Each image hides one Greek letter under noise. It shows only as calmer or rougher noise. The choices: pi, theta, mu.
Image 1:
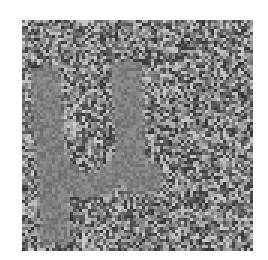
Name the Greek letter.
mu
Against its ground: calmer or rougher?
calmer
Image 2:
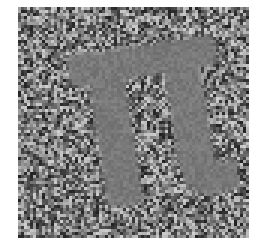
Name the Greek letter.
pi
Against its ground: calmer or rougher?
calmer
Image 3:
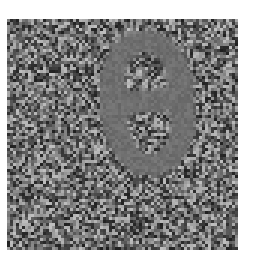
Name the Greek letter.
theta
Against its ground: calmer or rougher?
calmer
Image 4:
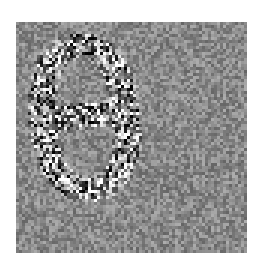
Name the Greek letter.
theta
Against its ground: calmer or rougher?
rougher
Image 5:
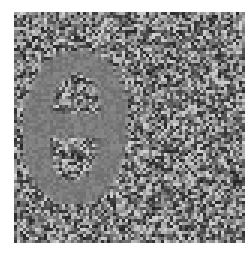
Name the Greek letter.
theta
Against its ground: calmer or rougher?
calmer
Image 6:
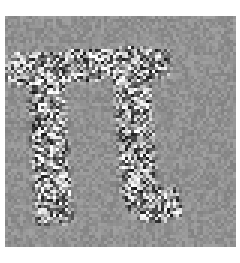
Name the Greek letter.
pi
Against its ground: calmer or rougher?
rougher
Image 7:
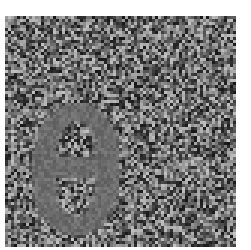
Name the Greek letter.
theta
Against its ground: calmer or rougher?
calmer
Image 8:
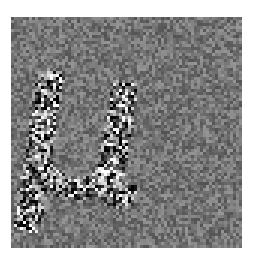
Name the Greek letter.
mu
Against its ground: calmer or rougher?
rougher
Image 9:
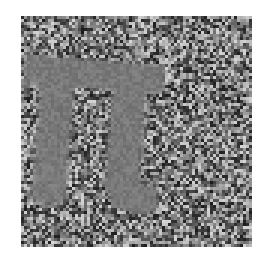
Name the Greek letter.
pi
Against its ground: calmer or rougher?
calmer
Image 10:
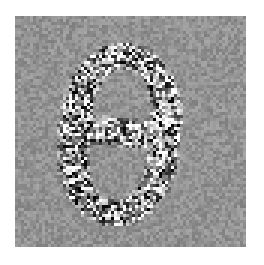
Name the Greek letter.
theta
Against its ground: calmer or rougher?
rougher
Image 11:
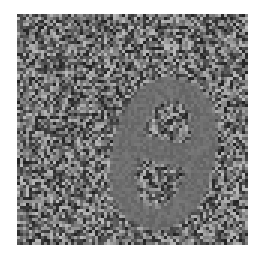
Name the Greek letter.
theta
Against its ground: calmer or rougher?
calmer
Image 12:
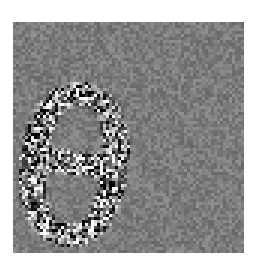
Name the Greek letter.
theta
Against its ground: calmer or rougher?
rougher
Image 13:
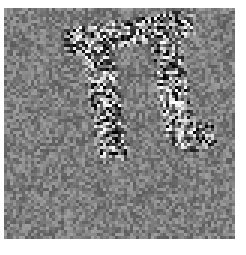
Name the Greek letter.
pi
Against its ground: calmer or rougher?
rougher
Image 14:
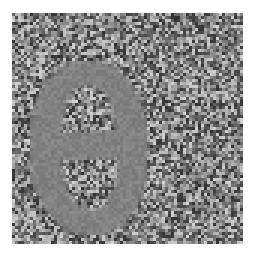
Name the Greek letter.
theta
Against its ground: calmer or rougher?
calmer
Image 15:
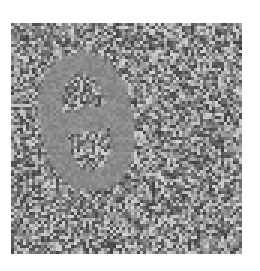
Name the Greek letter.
theta
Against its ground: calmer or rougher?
calmer
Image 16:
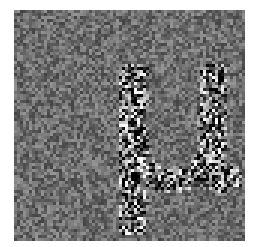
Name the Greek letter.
mu
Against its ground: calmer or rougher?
rougher
